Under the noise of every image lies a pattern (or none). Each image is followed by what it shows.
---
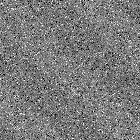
diagonal stripes
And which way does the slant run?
top left to bottom right
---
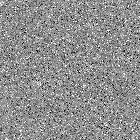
only noise
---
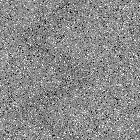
a wavy band
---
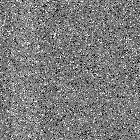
one vertical stripe
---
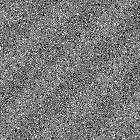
diagonal stripes
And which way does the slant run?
bottom left to top right
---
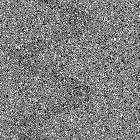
a wavy band
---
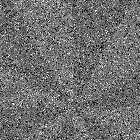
spokes from one point
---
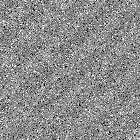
diagonal stripes
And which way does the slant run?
bottom left to top right
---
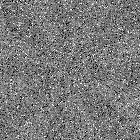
spokes from one point
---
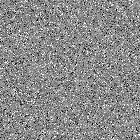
only noise
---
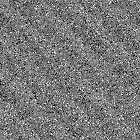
diagonal stripes
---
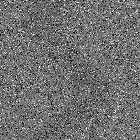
a wavy band
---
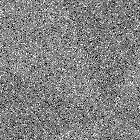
spokes from one point
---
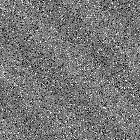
diagonal stripes
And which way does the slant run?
top left to bottom right
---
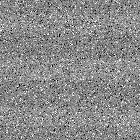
horizontal stripes
